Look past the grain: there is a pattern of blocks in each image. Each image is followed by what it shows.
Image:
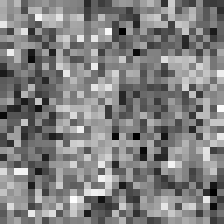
top and bottom mirror each other
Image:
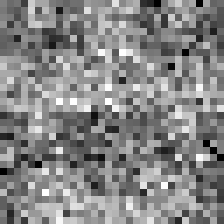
left and right mirror each other
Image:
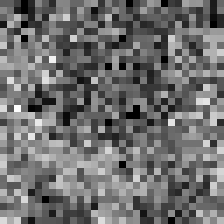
left and right mirror each other
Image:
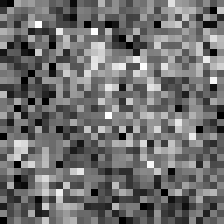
mirrored about the diagonal from the bottom left
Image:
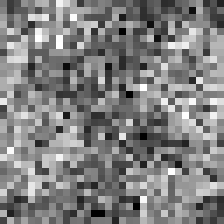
the same after a half turn
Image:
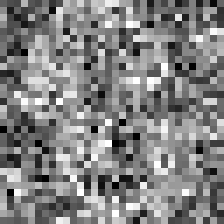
the same after a half turn
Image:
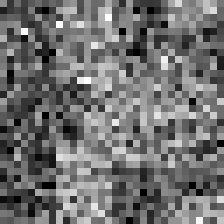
top and bottom mirror each other
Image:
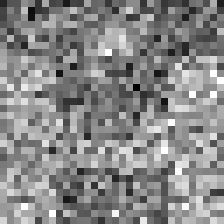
left and right mirror each other
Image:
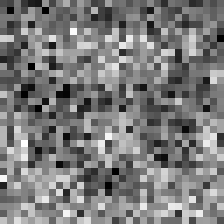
left and right mirror each other
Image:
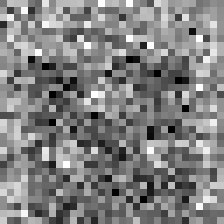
left and right mirror each other
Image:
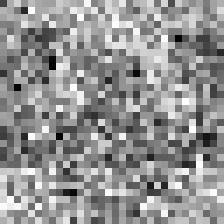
left and right mirror each other
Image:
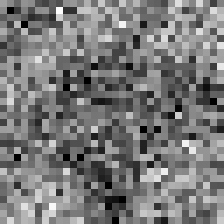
mirrored about the diagonal from the top left
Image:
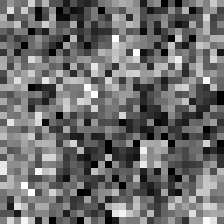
no symmetry
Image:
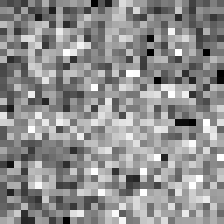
mirrored about the diagonal from the top left
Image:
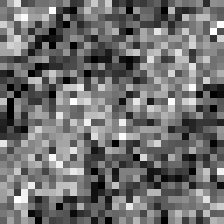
the same after a half turn
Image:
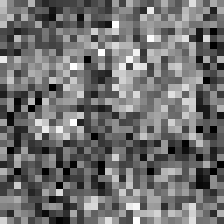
no symmetry
